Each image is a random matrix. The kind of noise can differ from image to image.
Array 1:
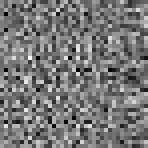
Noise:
low rank plus noise
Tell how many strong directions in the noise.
three or four
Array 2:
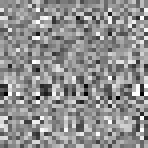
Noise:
low rank plus noise
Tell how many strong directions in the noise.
two
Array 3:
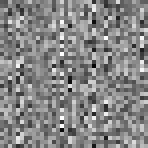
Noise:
columns of uneven size
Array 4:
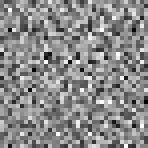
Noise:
low rank plus noise
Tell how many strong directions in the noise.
three or four
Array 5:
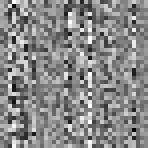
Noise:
columns of uneven size
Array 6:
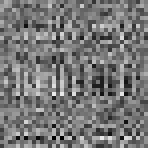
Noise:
low rank plus noise
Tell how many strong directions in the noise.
one
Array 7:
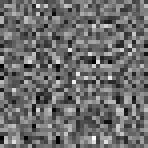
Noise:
low rank plus noise
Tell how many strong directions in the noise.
two
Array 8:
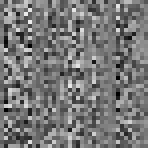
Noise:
columns of uneven size
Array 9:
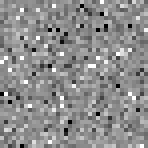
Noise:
heavy tails
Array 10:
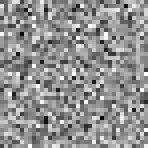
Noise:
independent entries
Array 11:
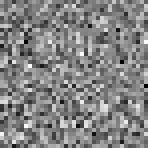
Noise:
low rank plus noise
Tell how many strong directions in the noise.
three or four
